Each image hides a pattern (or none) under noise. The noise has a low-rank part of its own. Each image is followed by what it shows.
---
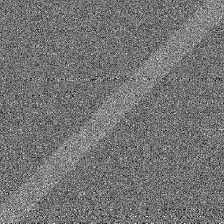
a diagonal band
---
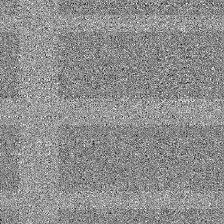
bands of rows crossing bands of columns
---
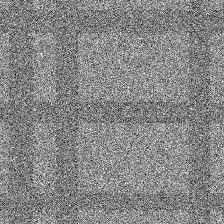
bands of rows crossing bands of columns
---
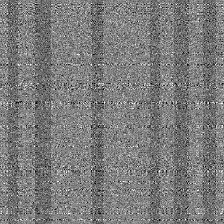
bands of columns
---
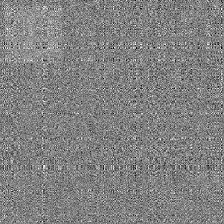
one block
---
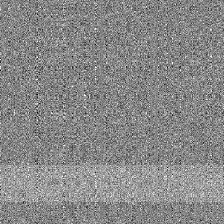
one band of rows
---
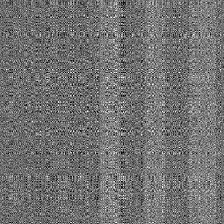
bands of columns
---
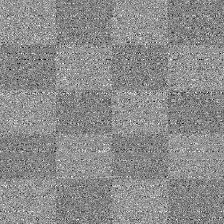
a checkerboard
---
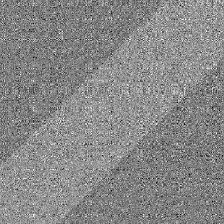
a diagonal band
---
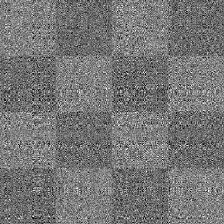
a checkerboard
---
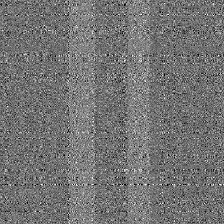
bands of columns
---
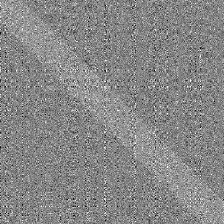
a diagonal band
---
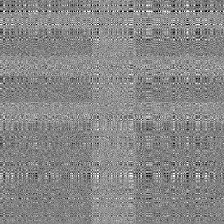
bands of rows crossing bands of columns
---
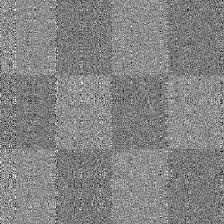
a checkerboard
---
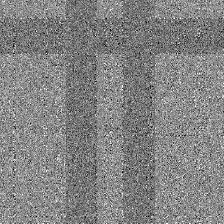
bands of rows crossing bands of columns
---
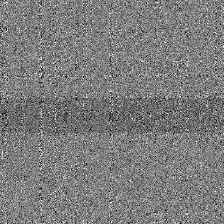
one band of rows
